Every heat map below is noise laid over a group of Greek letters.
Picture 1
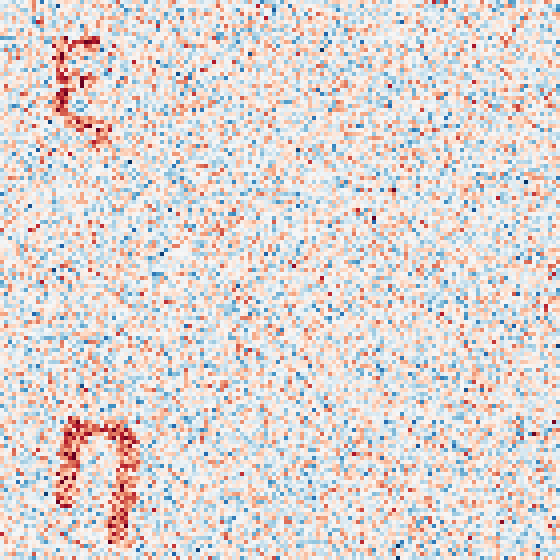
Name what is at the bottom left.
eta
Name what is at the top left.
xi
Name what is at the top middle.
nothing
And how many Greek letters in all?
2
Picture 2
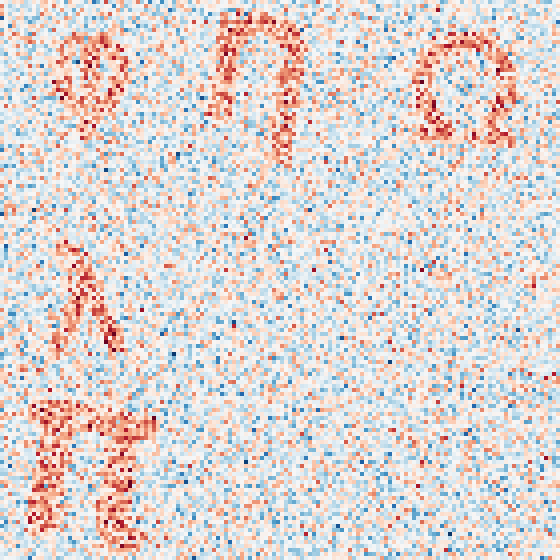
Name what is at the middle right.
nothing
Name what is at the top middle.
eta
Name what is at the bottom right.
nothing
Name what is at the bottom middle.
nothing
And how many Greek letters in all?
5
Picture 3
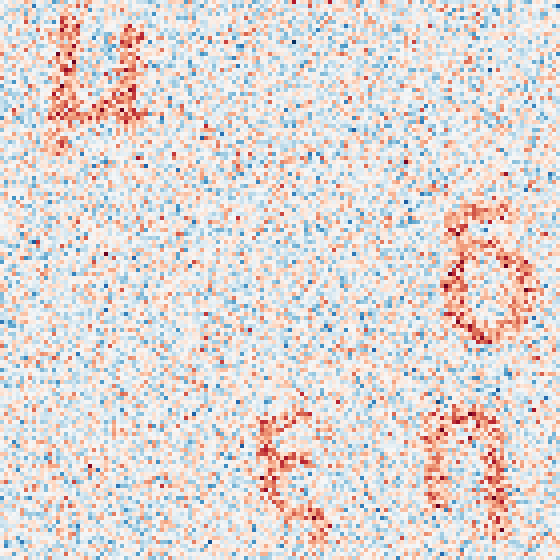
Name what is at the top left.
mu
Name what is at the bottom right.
eta
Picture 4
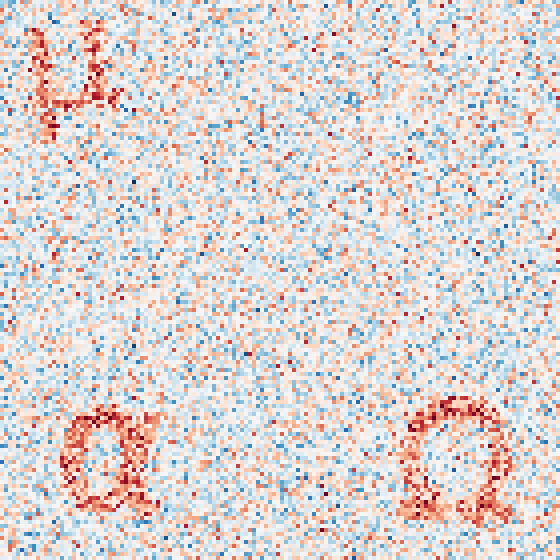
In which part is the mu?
top left
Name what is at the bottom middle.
nothing
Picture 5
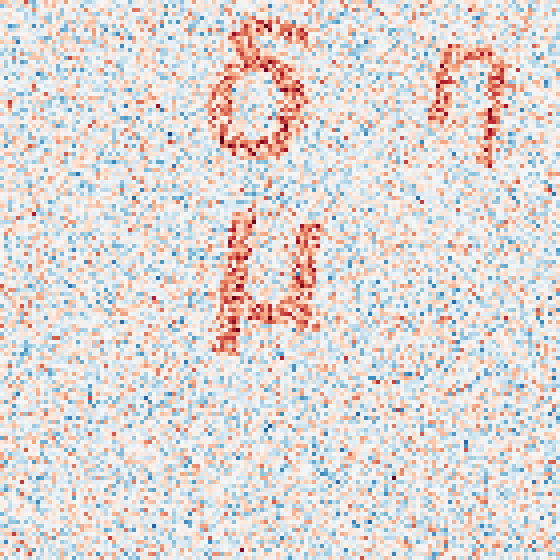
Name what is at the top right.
eta
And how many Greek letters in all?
3
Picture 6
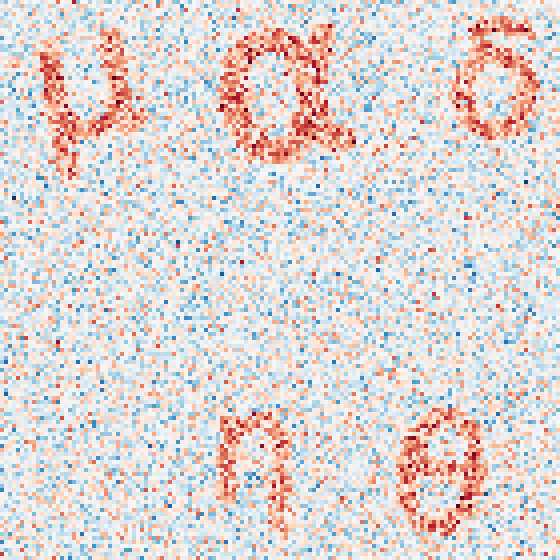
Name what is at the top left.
mu
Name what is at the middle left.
nothing
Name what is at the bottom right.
theta
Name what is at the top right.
delta
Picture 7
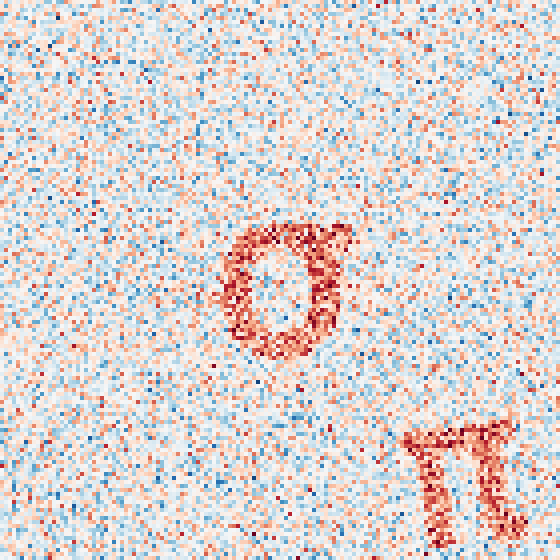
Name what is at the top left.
nothing
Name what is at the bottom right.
pi
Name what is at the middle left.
nothing
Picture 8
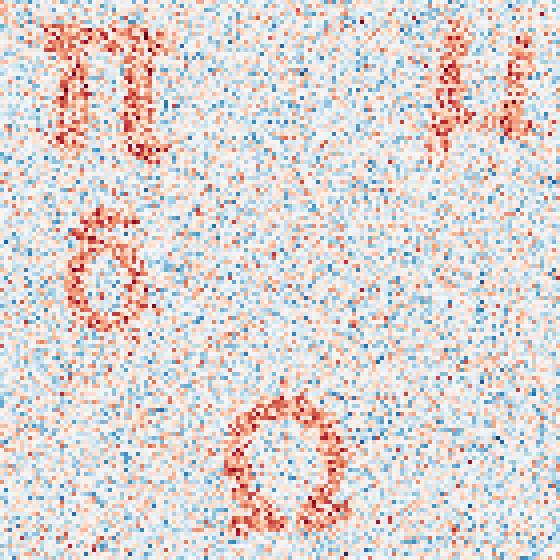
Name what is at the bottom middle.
omega
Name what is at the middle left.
delta
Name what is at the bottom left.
nothing
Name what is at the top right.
mu
